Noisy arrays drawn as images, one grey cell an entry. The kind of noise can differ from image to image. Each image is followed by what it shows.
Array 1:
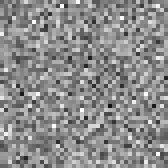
independent entries
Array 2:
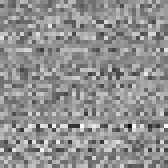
rows of uneven size
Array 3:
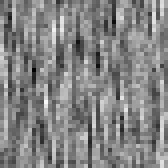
streaked along the columns
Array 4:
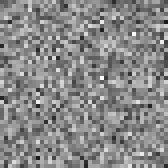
low rank plus noise
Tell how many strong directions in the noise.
five to eight
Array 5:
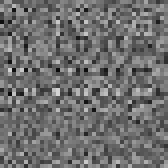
low rank plus noise
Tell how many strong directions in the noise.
one
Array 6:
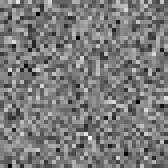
independent entries
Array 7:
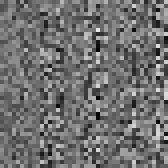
columns of uneven size
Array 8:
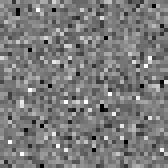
heavy tails
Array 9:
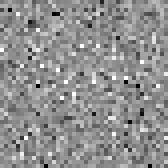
heavy tails
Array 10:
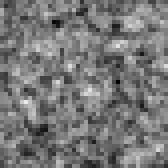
blotchy
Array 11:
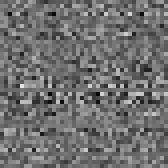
rows of uneven size
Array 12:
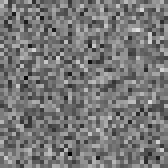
independent entries
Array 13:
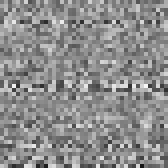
rows of uneven size
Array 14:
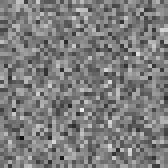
independent entries
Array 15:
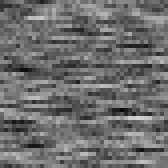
streaked along the rows
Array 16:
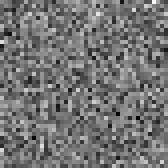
independent entries
